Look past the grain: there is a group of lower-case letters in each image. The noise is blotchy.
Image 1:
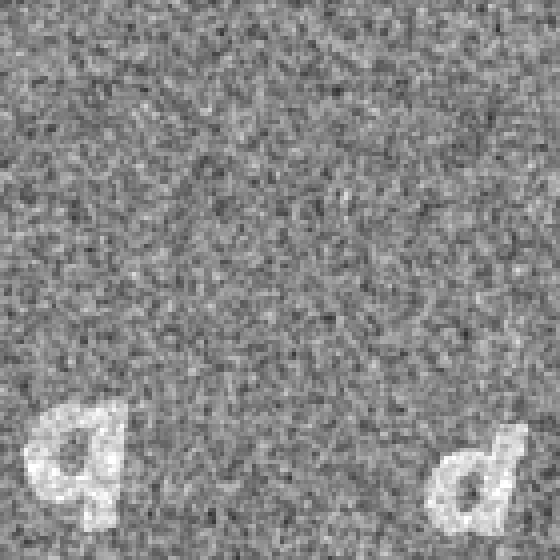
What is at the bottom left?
q
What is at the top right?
nothing
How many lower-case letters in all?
2
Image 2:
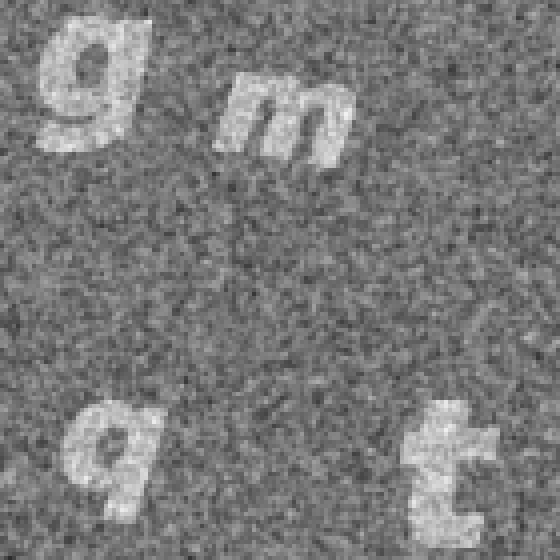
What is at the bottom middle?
nothing
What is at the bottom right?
t
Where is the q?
bottom left
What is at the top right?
nothing
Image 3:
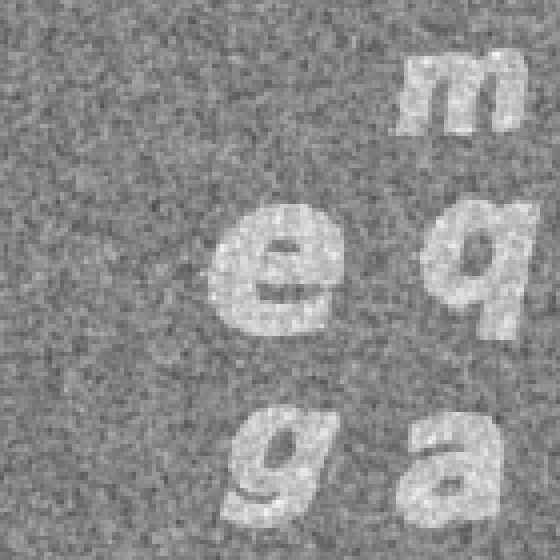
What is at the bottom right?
a
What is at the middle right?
q
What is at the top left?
nothing
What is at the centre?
e
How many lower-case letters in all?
5
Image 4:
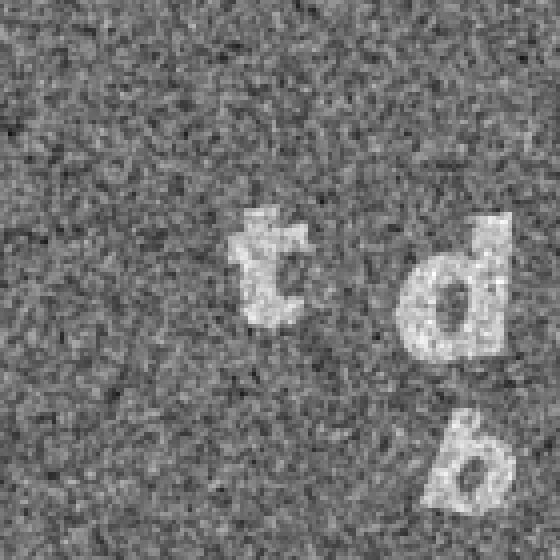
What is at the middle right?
d
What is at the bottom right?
b
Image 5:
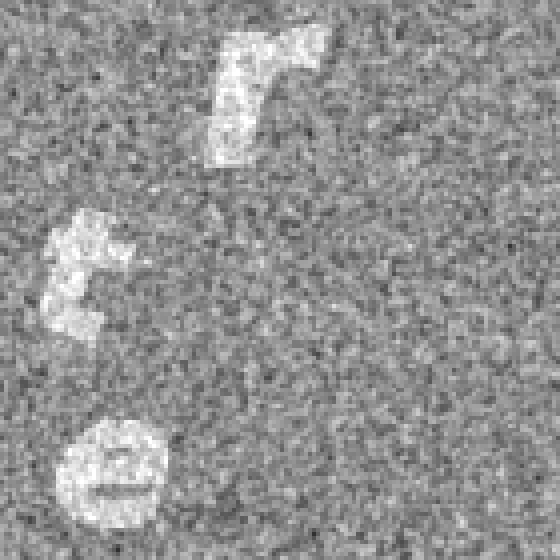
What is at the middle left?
t
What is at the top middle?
r
